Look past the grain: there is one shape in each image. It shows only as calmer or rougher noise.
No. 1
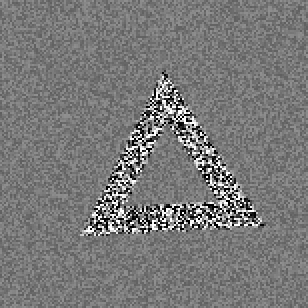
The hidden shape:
triangle frame
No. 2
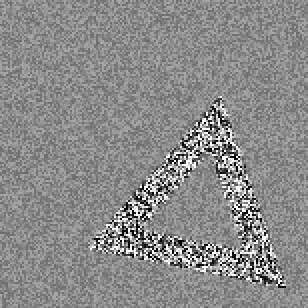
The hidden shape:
triangle frame
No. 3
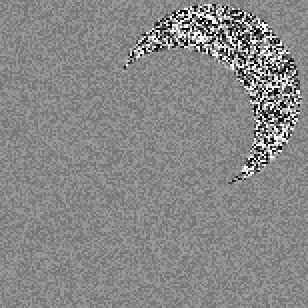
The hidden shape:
crescent
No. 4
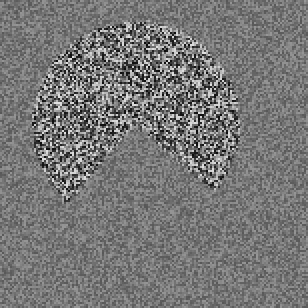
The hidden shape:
disc with a wedge cut out
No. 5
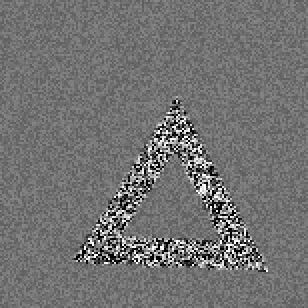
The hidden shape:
triangle frame
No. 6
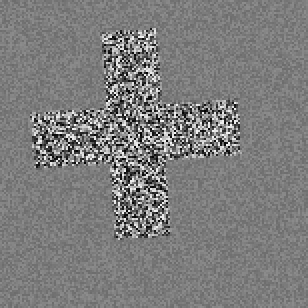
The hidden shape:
cross
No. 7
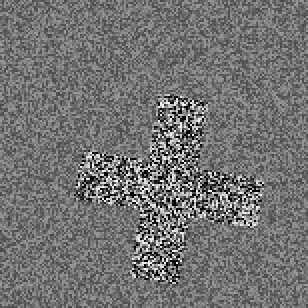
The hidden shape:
cross
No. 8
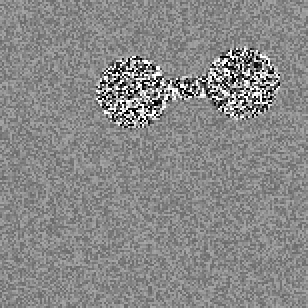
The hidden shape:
dumbbell
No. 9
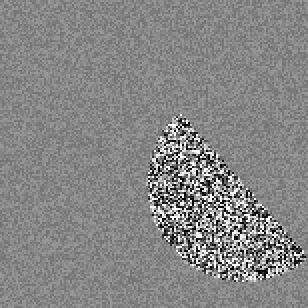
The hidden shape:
half disc
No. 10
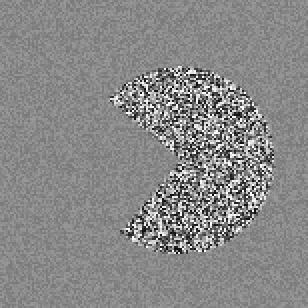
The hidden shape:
disc with a wedge cut out
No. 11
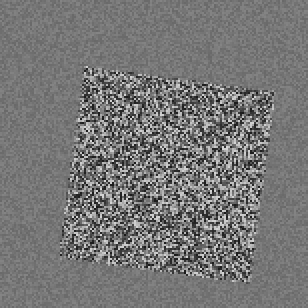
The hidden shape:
square
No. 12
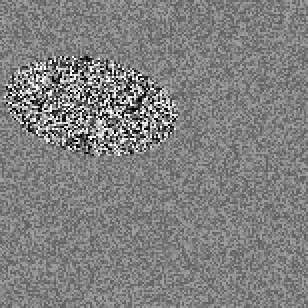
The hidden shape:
ellipse
